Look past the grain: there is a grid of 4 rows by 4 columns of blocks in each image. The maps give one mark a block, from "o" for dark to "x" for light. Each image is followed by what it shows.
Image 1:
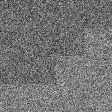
o o o o
o o o x
o o x x
x x x x
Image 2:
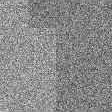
x o o o
x x o o
x x o o
x x o o
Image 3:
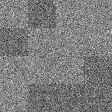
x o x x
o x x x
x x x o
x o o o
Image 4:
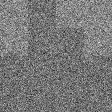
x o x x
x o o x
o o o o
o o o o
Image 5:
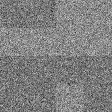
o o x x
x x x x
o o o o
o o x o
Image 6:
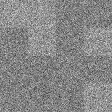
x x o o
o x o x
o o o o
o o o x
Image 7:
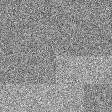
o o o o
o o o o
o o x x
x x x o
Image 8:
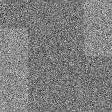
o o o x
x o o x
x o o o
x o o o
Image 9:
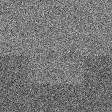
x x x x
x x x x
o x x o
o o o o
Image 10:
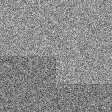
x x x x
x x x x
o o x x
o o o o
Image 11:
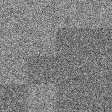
x x x x
x x o o
x o o o
o x o o
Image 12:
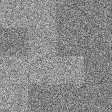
x x o o
o x o o
x x x o
x o o o
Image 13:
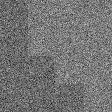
o x x x
o x x x
o o x x
o o o x
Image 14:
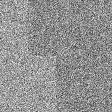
x o o o
x o o o
x x o o
x x o o
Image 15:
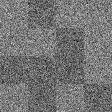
x o x x
x x o x
o o o x
x o x o
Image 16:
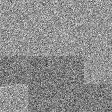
x x x x
x x x x
o o o x
x o o o
